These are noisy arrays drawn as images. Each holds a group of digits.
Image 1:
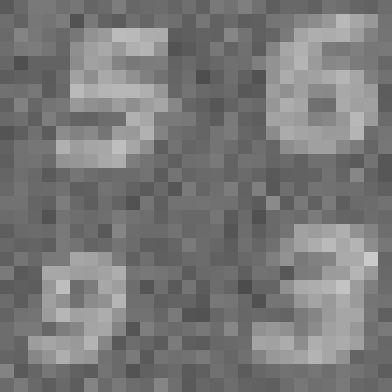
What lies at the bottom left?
9
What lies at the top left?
5
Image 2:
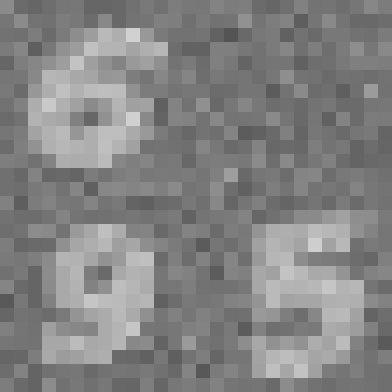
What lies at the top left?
6
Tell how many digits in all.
3
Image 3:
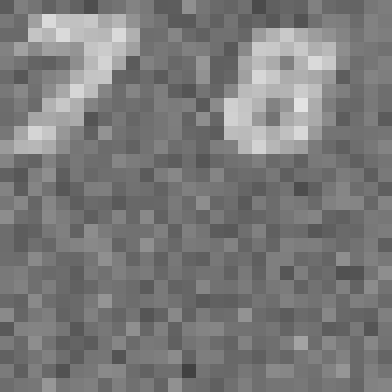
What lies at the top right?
8
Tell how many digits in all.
2
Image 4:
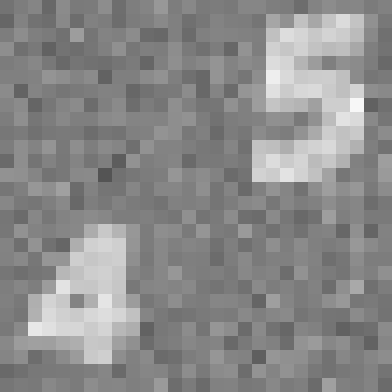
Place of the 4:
bottom left
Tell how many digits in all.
2
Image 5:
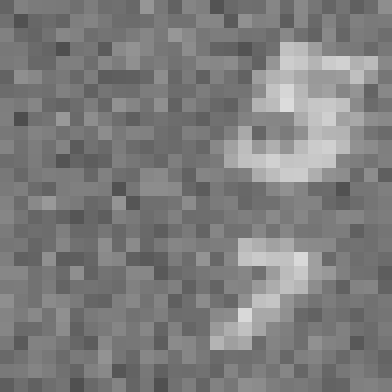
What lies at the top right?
5
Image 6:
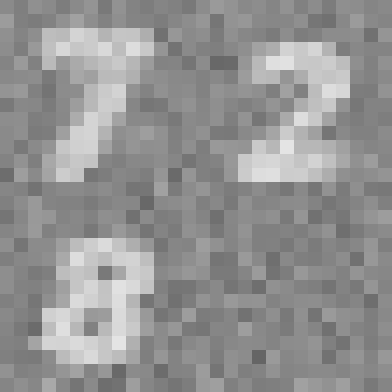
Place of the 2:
top right
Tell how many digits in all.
3
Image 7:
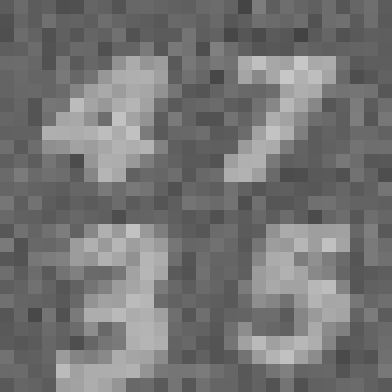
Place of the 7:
top right
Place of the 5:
bottom right
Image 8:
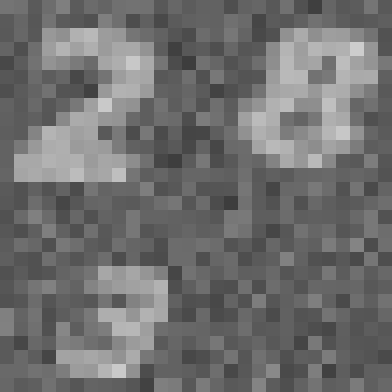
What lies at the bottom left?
3
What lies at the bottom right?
nothing
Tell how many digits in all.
3
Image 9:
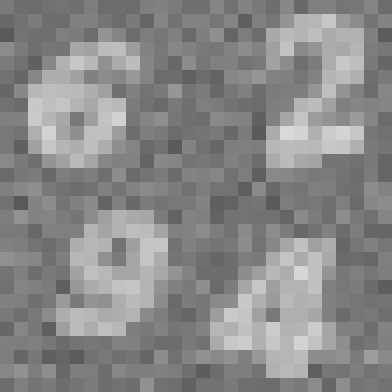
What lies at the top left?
6
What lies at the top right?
2
